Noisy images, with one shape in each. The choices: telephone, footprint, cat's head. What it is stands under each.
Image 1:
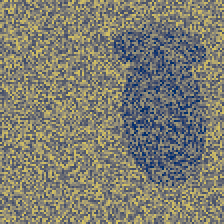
footprint
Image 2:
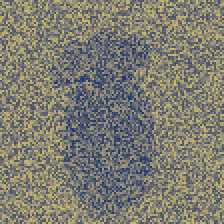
footprint
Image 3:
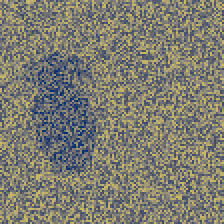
footprint
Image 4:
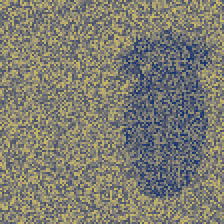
footprint
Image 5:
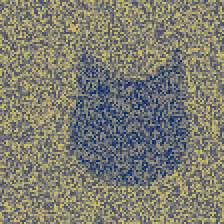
cat's head
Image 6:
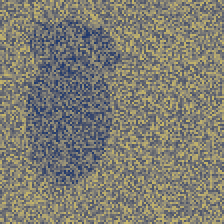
footprint
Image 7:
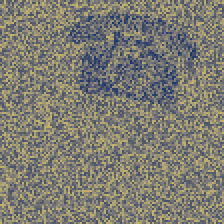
telephone
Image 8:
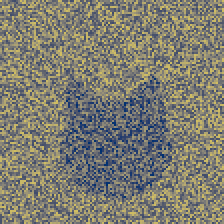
cat's head
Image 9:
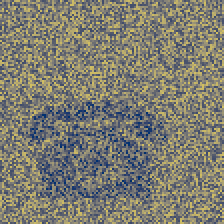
telephone
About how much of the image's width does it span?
two thirds
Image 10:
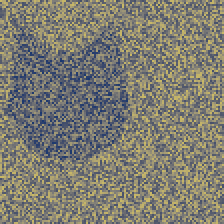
cat's head
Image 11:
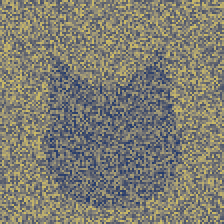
cat's head
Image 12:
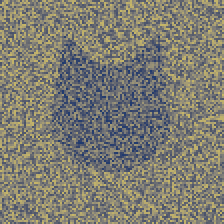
cat's head
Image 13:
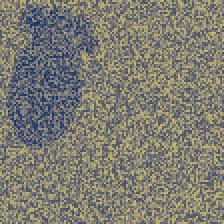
footprint
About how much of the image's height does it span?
two thirds
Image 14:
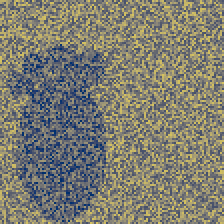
footprint
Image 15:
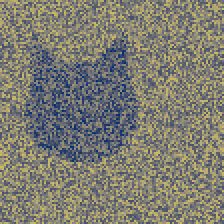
cat's head
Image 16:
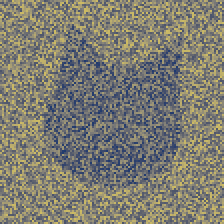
cat's head
